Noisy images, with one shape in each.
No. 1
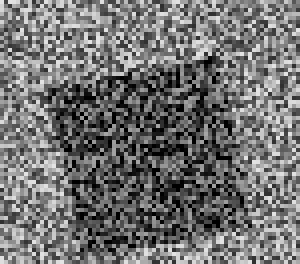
square
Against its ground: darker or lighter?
darker
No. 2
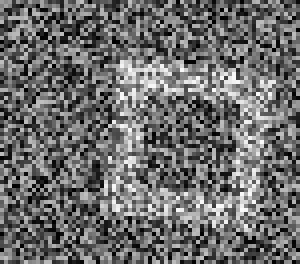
square frame
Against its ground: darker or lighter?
lighter
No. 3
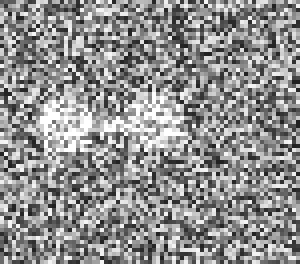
dumbbell
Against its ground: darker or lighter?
lighter
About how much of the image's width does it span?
half
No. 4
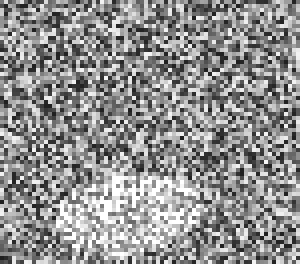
ellipse
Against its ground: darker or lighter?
lighter
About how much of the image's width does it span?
half
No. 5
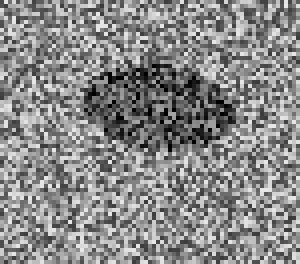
ellipse
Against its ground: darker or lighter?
darker
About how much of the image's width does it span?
half
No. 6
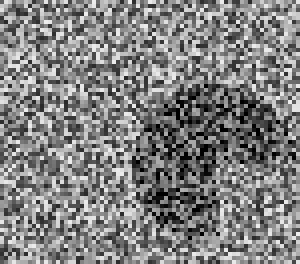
disc with a wedge cut out
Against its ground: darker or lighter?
darker
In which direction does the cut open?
down and right
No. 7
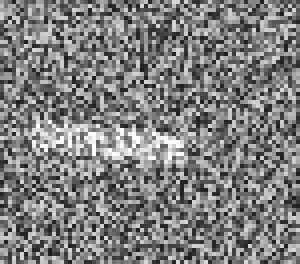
bar
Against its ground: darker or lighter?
lighter
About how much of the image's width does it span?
half
